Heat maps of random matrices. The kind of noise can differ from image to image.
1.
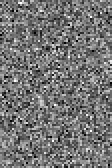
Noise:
independent entries
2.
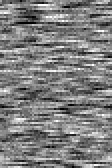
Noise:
streaked along the rows
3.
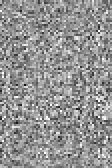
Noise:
low rank plus noise
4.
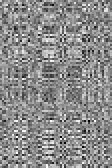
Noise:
low rank plus noise
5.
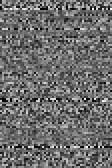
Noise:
rows of uneven size
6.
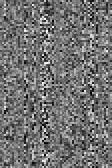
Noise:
columns of uneven size
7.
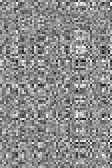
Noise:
low rank plus noise
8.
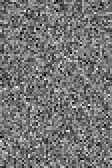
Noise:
independent entries
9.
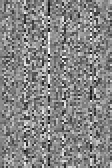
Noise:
columns of uneven size
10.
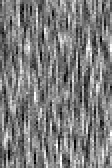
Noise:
streaked along the columns
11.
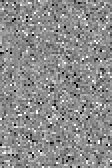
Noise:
heavy tails
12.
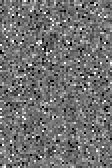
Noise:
heavy tails
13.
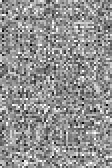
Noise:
low rank plus noise
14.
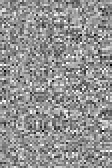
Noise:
low rank plus noise
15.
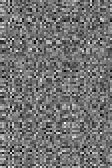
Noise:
low rank plus noise
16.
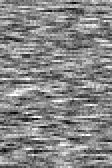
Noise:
streaked along the rows
